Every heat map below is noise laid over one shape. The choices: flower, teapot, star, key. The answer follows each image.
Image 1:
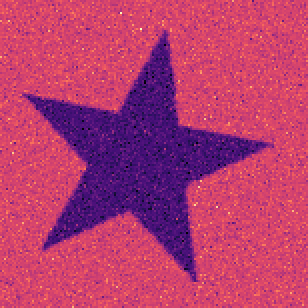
star
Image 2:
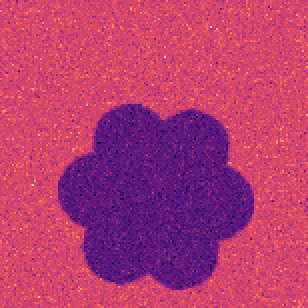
flower
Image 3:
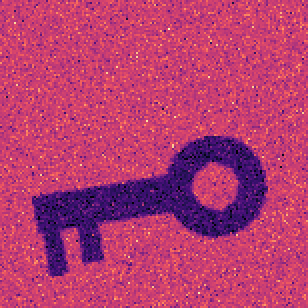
key
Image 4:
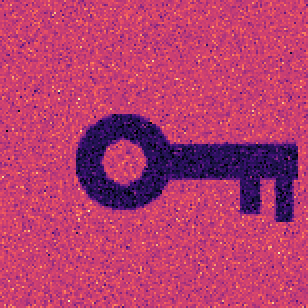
key
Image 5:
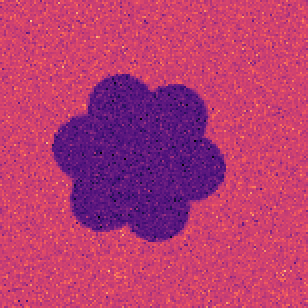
flower
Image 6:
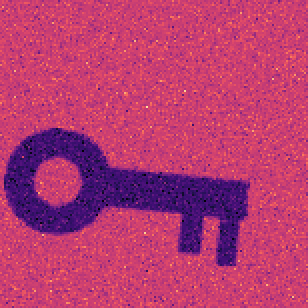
key
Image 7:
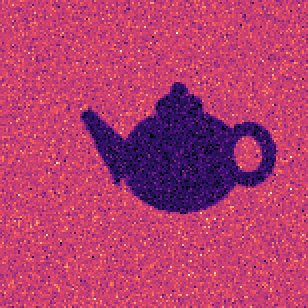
teapot
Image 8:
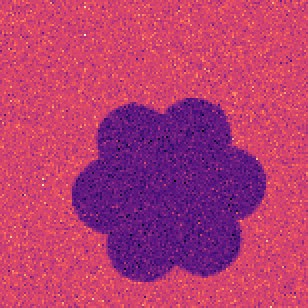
flower
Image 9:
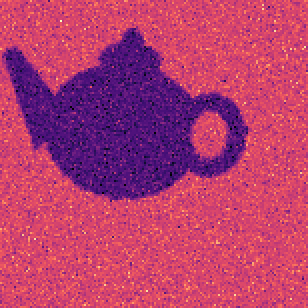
teapot
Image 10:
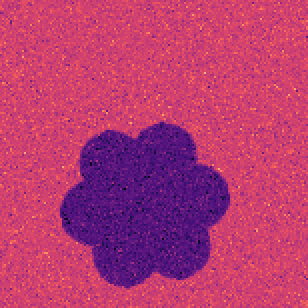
flower
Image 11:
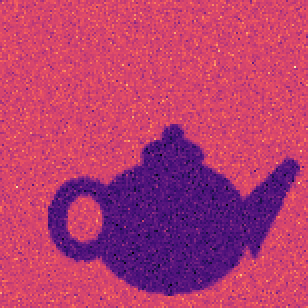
teapot
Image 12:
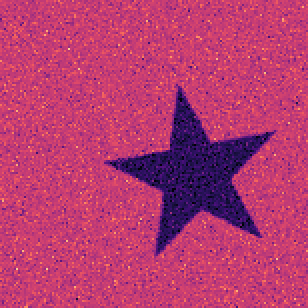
star
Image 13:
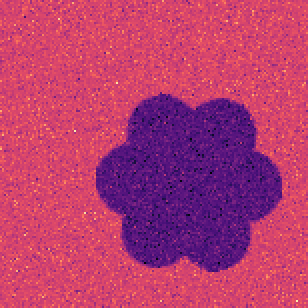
flower
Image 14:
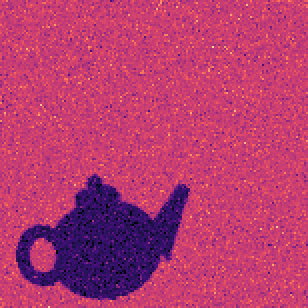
teapot
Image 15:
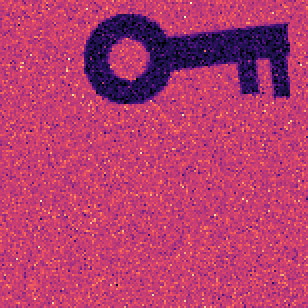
key
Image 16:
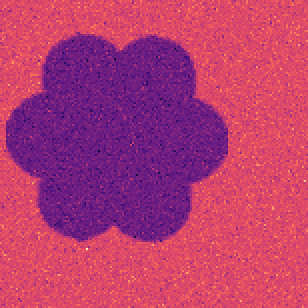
flower
